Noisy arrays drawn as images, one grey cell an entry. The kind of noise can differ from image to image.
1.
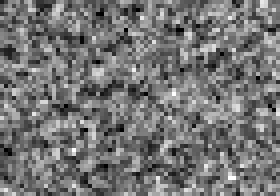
blotchy
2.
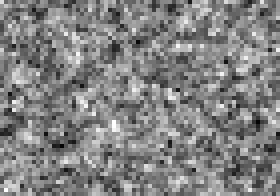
blotchy
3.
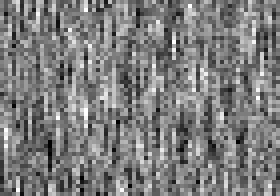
streaked along the columns
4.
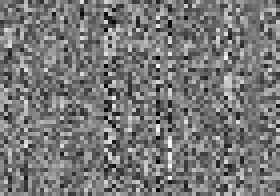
columns of uneven size
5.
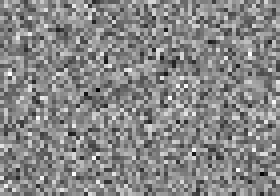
independent entries
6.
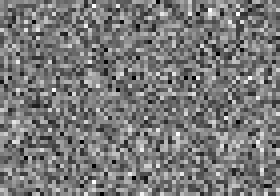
independent entries
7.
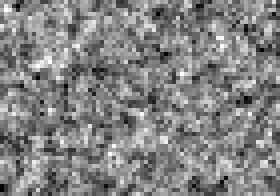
blotchy
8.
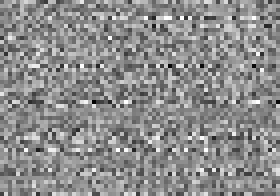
rows of uneven size
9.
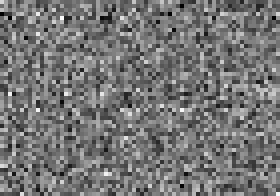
low rank plus noise
